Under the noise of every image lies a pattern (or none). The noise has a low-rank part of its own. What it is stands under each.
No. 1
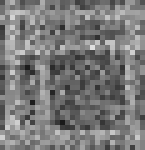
bands of rows crossing bands of columns
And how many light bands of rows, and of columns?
3 and 3
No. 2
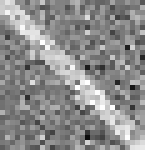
a diagonal band
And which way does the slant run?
top left to bottom right
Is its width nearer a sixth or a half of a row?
a sixth
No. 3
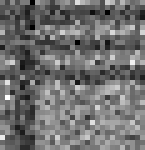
bands of rows crossing bands of columns
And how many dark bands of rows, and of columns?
3 and 1
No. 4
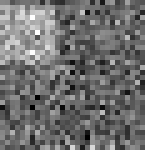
one block
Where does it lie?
top left
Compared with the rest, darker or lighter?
lighter
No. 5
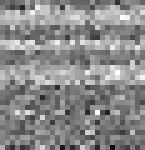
bands of rows
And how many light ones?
3
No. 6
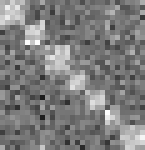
blocks along the diagonal
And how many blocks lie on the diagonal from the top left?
7
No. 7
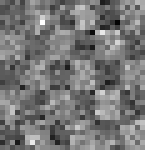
a checkerboard
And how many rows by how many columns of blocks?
5 by 6
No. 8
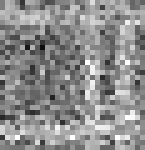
bands of rows crossing bands of columns
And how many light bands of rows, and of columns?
2 and 2
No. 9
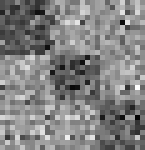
blocks along the diagonal
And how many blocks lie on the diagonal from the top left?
3
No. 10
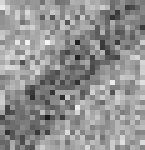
a diagonal band
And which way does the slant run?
bottom left to top right
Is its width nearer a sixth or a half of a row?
a half
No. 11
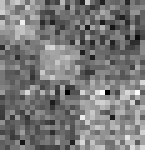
blocks along the diagonal
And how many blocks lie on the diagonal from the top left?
3
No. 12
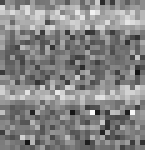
bands of rows
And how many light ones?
2
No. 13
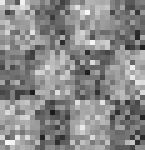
a checkerboard
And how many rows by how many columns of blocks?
3 by 4
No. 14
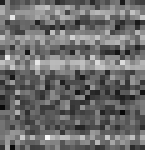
bands of rows
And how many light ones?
4
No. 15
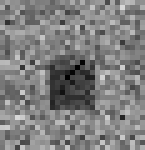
one block
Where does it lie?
centre
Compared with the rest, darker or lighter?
darker
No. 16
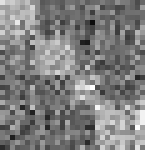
blocks along the diagonal
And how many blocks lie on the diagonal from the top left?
4
